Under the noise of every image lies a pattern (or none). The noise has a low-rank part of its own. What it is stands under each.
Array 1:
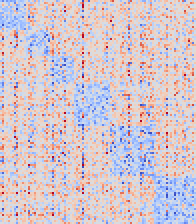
blocks along the diagonal
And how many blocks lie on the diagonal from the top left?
6
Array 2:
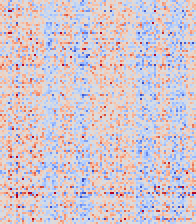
bands of columns
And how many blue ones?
4
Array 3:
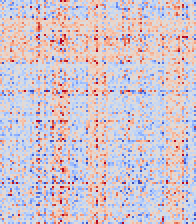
bands of rows crossing bands of columns
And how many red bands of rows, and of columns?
1 and 3
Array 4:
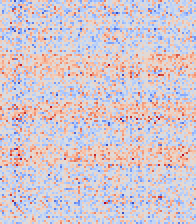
bands of rows
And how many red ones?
3
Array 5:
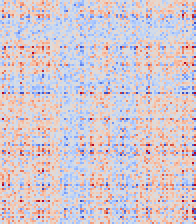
bands of rows crossing bands of columns
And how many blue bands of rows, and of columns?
2 and 2
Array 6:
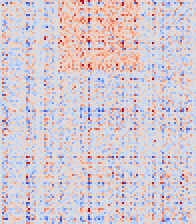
one block
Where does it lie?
top middle
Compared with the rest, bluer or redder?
redder
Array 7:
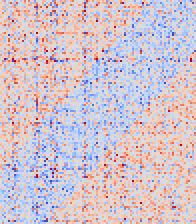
a diagonal band
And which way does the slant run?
bottom left to top right
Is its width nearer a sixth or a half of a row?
a half
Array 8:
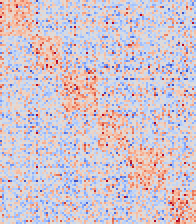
blocks along the diagonal
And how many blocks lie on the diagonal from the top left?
6
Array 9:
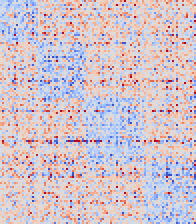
blocks along the diagonal
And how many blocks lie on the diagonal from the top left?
4
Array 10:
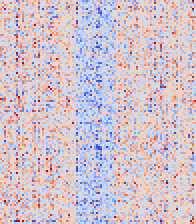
one band of columns
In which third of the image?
middle
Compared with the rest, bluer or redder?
bluer
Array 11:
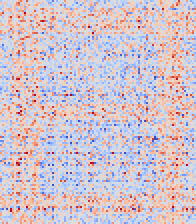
bands of rows crossing bands of columns
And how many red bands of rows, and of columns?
3 and 2
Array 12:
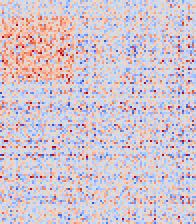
one block
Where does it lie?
top left
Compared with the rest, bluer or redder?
redder
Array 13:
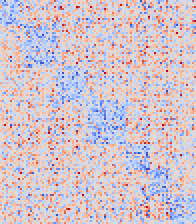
blocks along the diagonal
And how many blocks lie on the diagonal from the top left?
7
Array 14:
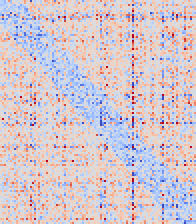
a diagonal band
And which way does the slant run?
top left to bottom right
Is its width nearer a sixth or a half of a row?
a sixth
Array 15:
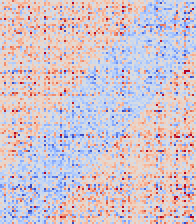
a diagonal band
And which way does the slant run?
bottom left to top right
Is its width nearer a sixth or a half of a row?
a half
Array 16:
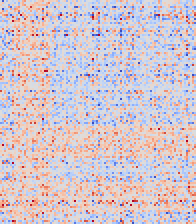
bands of rows crossing bands of columns
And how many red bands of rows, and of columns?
2 and 1
